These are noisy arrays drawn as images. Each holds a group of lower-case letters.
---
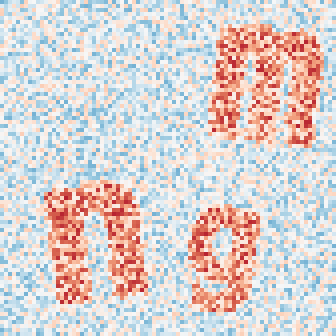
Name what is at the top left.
nothing
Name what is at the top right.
m
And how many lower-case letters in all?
3
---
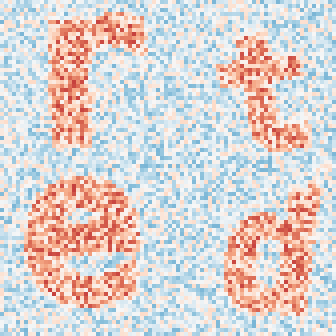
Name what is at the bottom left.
e
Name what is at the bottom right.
d
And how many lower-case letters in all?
4
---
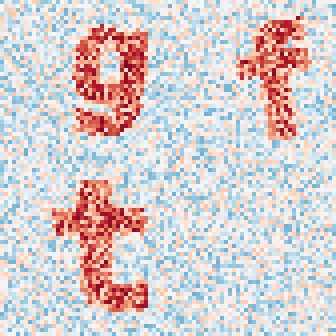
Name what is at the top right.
f
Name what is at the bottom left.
t
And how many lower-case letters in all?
3
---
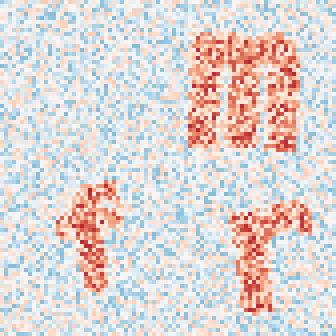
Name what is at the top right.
m
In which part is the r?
bottom right
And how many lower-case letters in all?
3
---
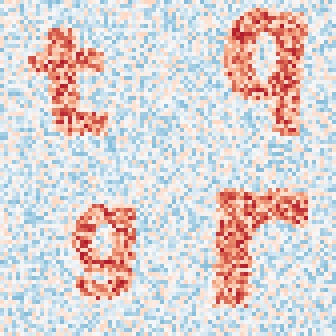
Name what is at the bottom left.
g
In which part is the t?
top left
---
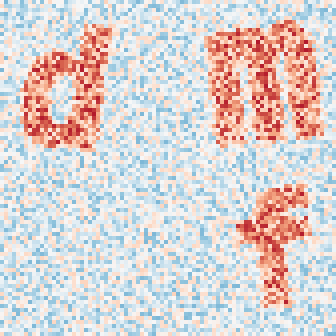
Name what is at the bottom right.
f
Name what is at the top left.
d
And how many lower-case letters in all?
3
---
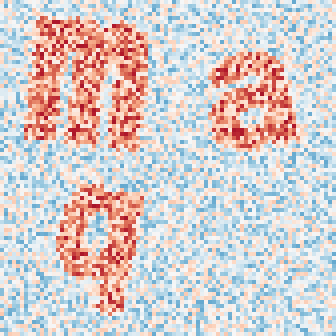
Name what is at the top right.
a
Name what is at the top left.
m
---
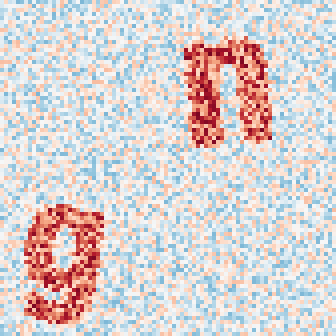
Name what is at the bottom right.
nothing
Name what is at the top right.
n
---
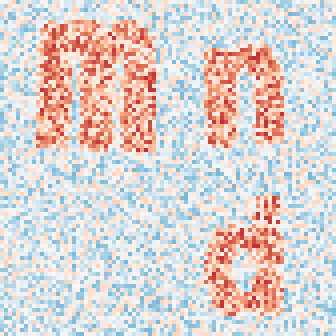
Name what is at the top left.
m
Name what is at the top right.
n
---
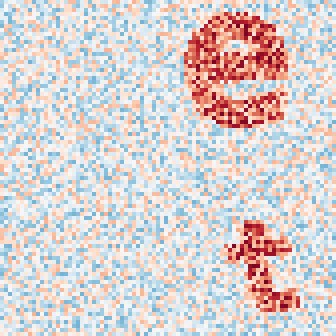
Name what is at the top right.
e
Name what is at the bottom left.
nothing
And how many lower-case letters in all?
2
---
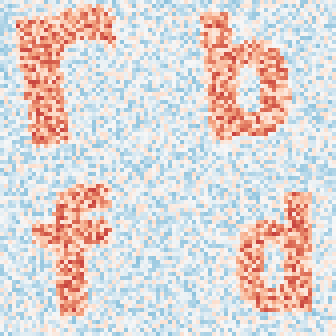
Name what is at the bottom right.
d
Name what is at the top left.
r
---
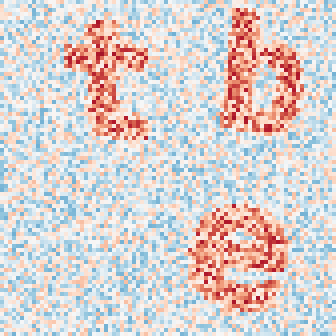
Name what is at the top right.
b
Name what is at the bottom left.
nothing
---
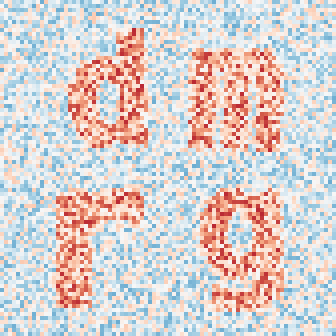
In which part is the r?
bottom left
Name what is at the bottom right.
g
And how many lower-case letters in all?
4
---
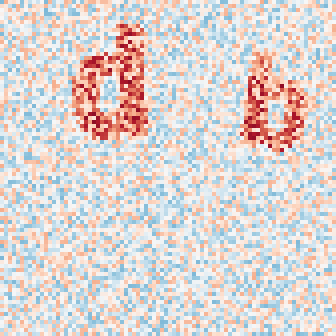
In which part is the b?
top right
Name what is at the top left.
d
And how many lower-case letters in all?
2
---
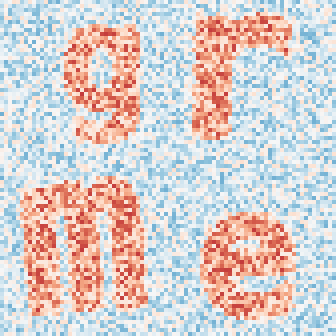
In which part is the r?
top right
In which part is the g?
top left
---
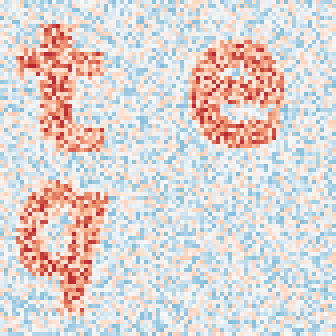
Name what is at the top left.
t
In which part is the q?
bottom left
